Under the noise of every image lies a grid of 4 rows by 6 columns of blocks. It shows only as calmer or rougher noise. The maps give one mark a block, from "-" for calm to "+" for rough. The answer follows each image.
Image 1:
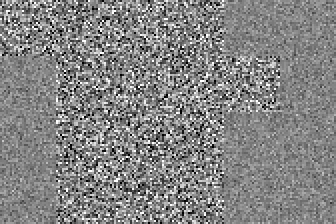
+ + + + - -
- + + + + -
- + + + - -
- + + + - -
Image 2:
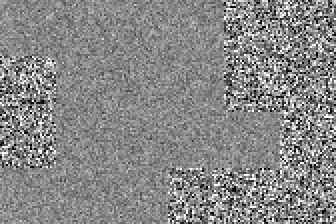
- - - - + +
+ - - - + +
+ - - - - +
- - - + + +
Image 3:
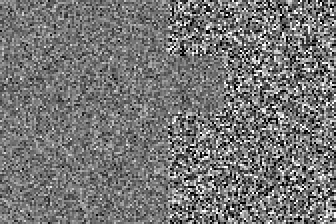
- - - + + +
- - - - + +
- - - + + +
- - - + + +
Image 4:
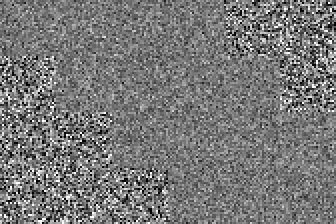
- - - - + +
+ - - - - +
+ + - - - -
+ + + - - -
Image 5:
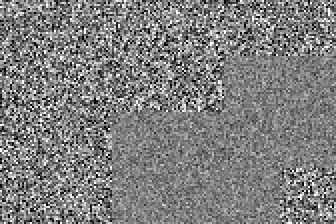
+ + + + + +
+ + + + - -
+ + - - - -
+ + - - - +
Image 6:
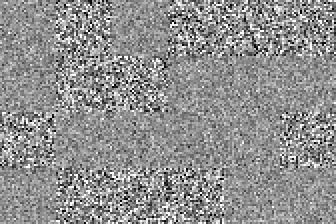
- + - + + +
- + + - - -
+ - - - - +
- + + + - -
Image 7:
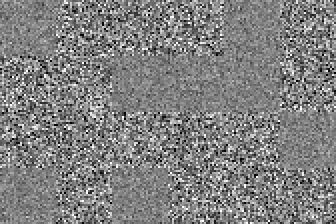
- + + + - +
+ + - - - +
+ + + + + -
- + - + + +
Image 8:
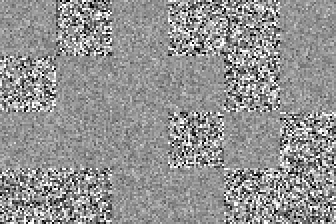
- + - + + -
+ - - - + -
- - - + - +
+ + - - + +
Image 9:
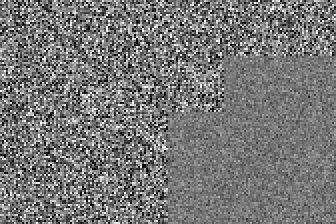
+ + + + + +
+ + + + - -
+ + + - - -
+ + + - - -
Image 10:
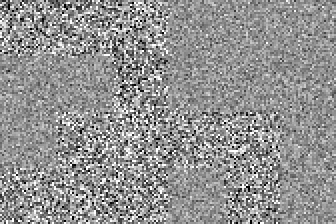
+ + + - - -
- - + - - -
- + + + + -
+ + + - + -
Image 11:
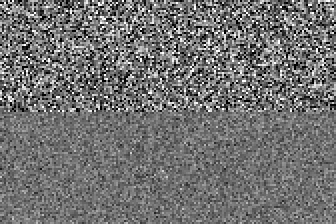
+ + + + + +
+ + + + + +
- - - - - -
- - - - - -
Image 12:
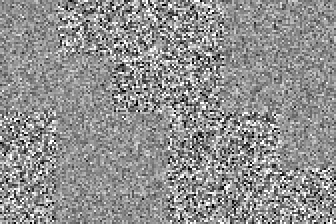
- + + + - -
- - + + - -
+ - - + + -
+ - - + + +
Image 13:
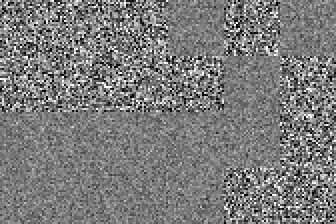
+ + + - + -
+ + + + - +
- - - - - +
- - - - + +
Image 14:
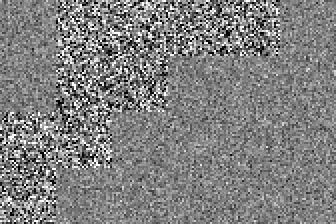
- + + + + -
- + + - - -
+ + - - - -
+ - - - - -
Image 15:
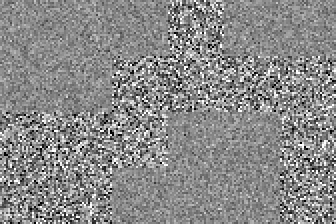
- - - + - -
- - + + + +
+ + + - - +
+ + - - - +
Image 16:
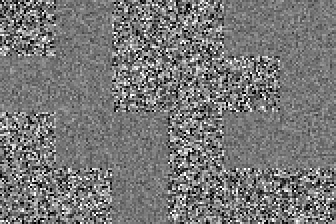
+ - + + - -
- - + + + -
+ - - + - -
+ + - + + +
